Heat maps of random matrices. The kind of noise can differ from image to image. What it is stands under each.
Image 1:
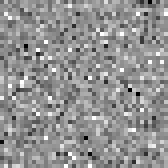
heavy tails
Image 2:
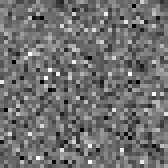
heavy tails
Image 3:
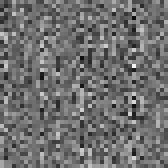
columns of uneven size
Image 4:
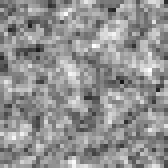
blotchy
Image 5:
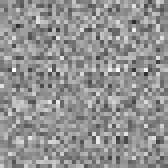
low rank plus noise
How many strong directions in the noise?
two
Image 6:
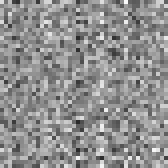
low rank plus noise
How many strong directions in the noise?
one
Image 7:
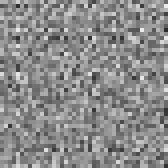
low rank plus noise
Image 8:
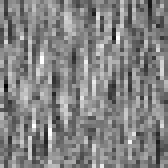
streaked along the columns
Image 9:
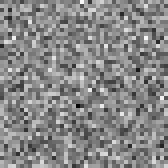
independent entries
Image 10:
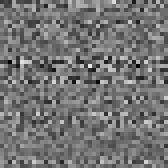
rows of uneven size
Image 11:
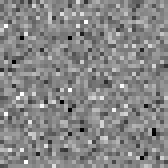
heavy tails
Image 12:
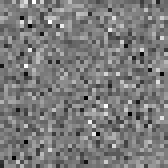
heavy tails
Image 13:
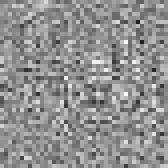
low rank plus noise
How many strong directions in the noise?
two
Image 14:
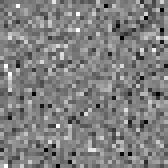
heavy tails
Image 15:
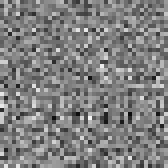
low rank plus noise
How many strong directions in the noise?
two
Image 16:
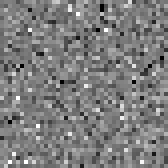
heavy tails
